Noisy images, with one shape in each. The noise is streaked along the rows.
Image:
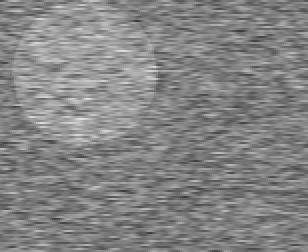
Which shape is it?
disc
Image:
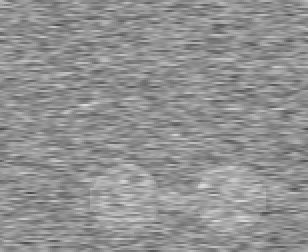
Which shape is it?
dumbbell
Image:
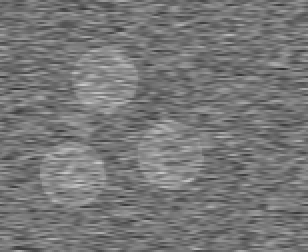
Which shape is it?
three dots
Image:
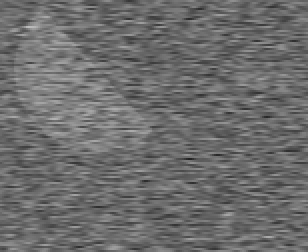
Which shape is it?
half disc
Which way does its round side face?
down and left
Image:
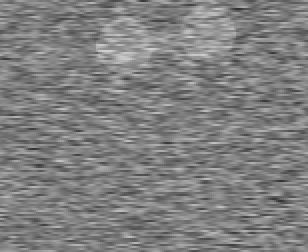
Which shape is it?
dumbbell
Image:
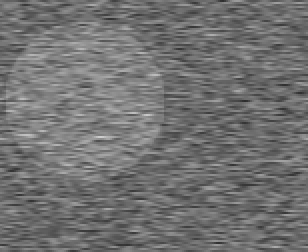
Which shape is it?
disc
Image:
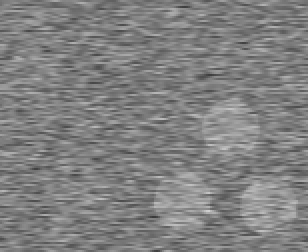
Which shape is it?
three dots
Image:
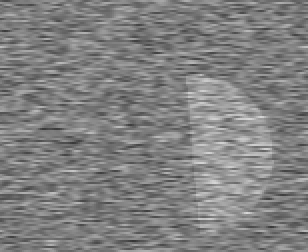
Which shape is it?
half disc
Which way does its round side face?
right
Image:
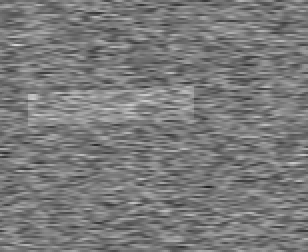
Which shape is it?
bar
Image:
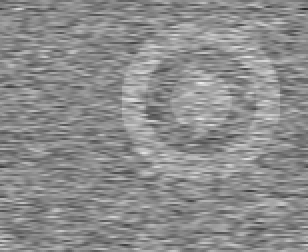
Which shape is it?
bullseye
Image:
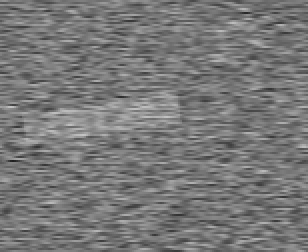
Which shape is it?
bar
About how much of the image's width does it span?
half
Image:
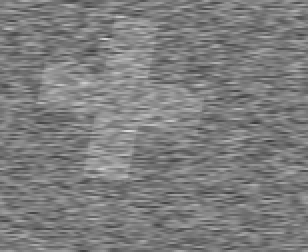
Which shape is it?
cross
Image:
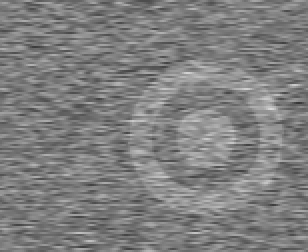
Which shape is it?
bullseye
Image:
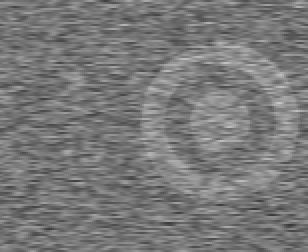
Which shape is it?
bullseye
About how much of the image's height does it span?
two thirds
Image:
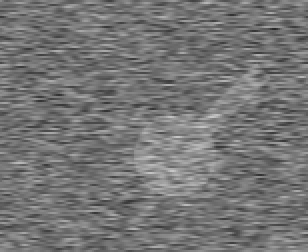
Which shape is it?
lollipop
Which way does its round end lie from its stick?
down and left
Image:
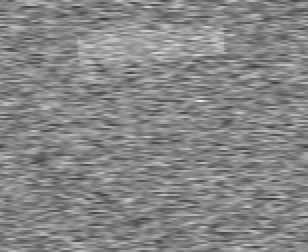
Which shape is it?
bar
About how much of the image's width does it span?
half
